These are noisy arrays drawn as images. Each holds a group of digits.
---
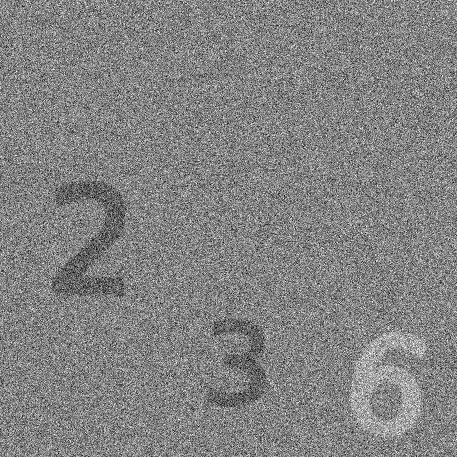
middle left: dark 2; bottom middle: dark 3; bottom right: light 6
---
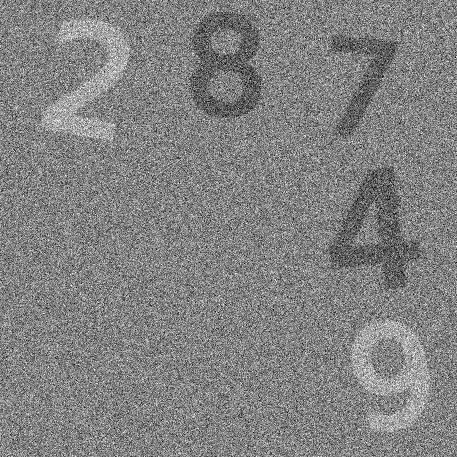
top left: light 2; top middle: dark 8; top right: dark 7; middle right: dark 4; bottom right: light 9
